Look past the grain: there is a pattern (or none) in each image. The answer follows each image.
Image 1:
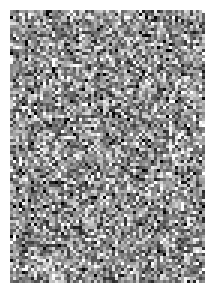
only noise
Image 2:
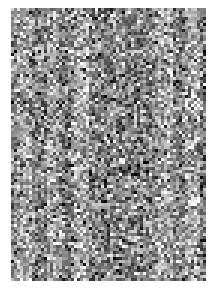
bands of columns
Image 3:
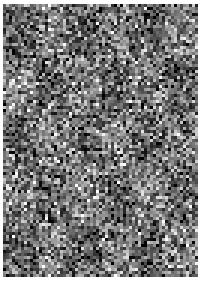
a checkerboard
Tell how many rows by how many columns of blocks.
5 by 6
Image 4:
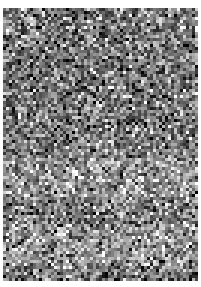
bands of rows
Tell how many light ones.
2
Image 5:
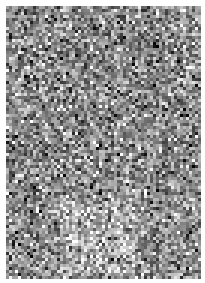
one block
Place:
bottom middle
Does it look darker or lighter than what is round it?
lighter
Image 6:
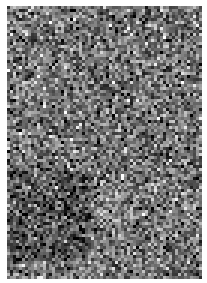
one block
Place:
bottom left
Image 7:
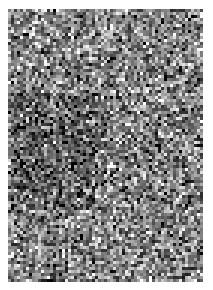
one block
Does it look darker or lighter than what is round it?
darker
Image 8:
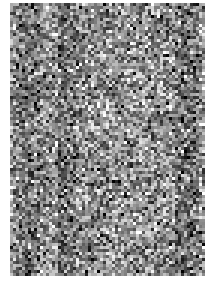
bands of columns
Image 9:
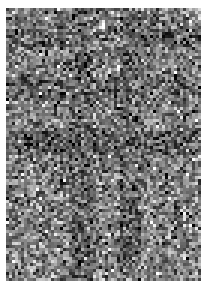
bands of rows crossing bands of columns
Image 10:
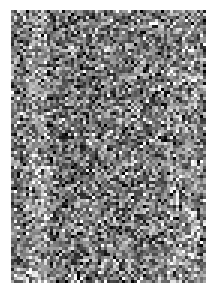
bands of columns
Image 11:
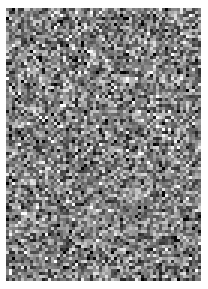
only noise
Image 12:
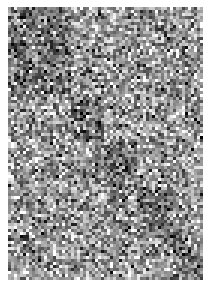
blocks along the diagonal
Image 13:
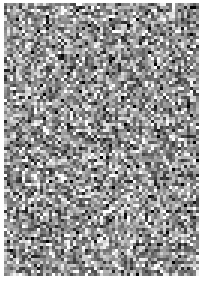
only noise
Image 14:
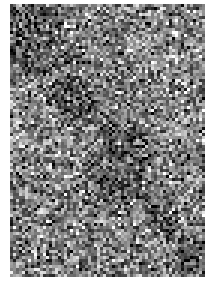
blocks along the diagonal
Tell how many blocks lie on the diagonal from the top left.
5
